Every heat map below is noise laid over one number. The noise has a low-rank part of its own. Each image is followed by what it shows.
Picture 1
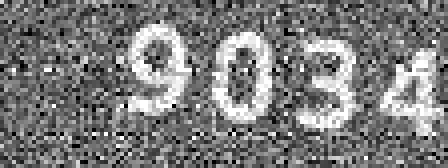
9034
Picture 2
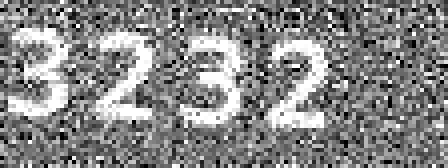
3232
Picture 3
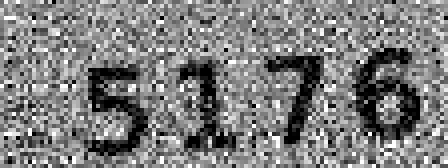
5176
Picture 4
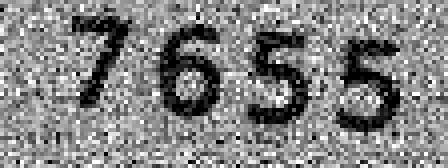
7655
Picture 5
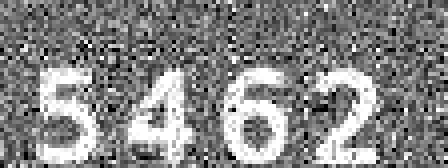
5462
